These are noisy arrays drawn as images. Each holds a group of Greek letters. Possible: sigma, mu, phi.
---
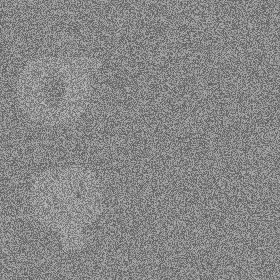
top left: sigma; bottom left: phi
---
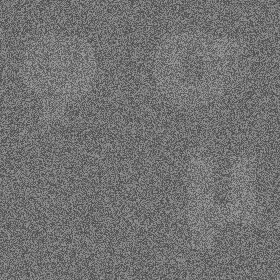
top left: phi; top right: sigma; bottom right: mu
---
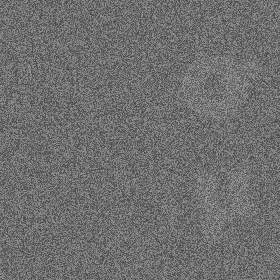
top right: sigma; bottom right: mu
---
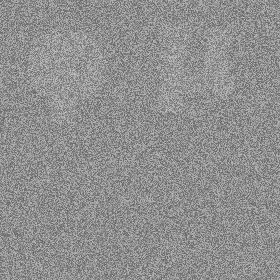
top left: phi; top right: mu
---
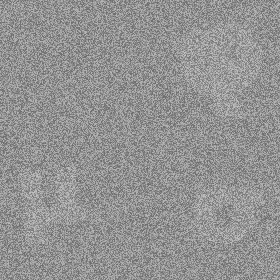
top right: phi; bottom left: mu; bottom right: sigma
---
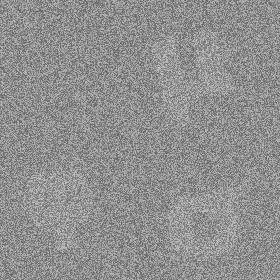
top right: mu; bottom left: phi; bottom right: sigma
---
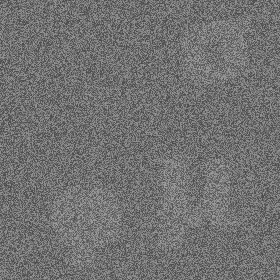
top right: sigma; bottom left: phi; bottom right: mu
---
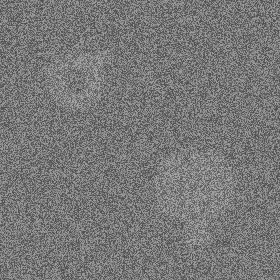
top left: sigma; bottom right: phi
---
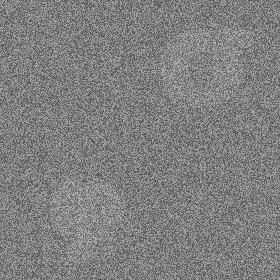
top right: sigma; bottom left: phi
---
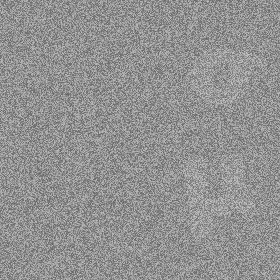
top right: sigma; bottom right: mu
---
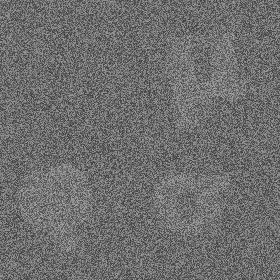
top right: mu; bottom left: phi; bottom right: sigma
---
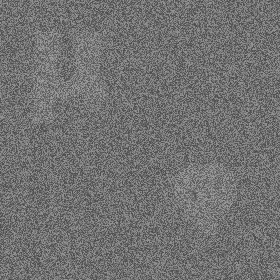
top left: mu; bottom right: phi
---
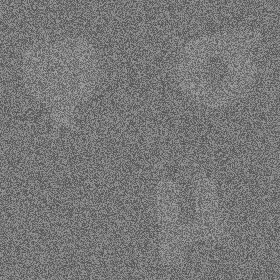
top left: phi; top right: sigma; bottom right: mu
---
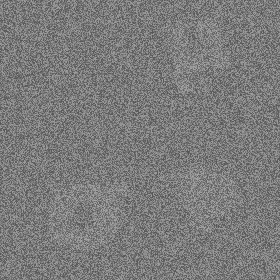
top right: mu; bottom left: sigma; bottom right: phi
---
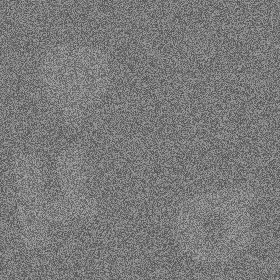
top left: phi; bottom left: mu; bottom right: sigma
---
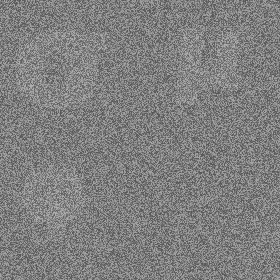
top left: sigma; top right: mu; bottom left: phi
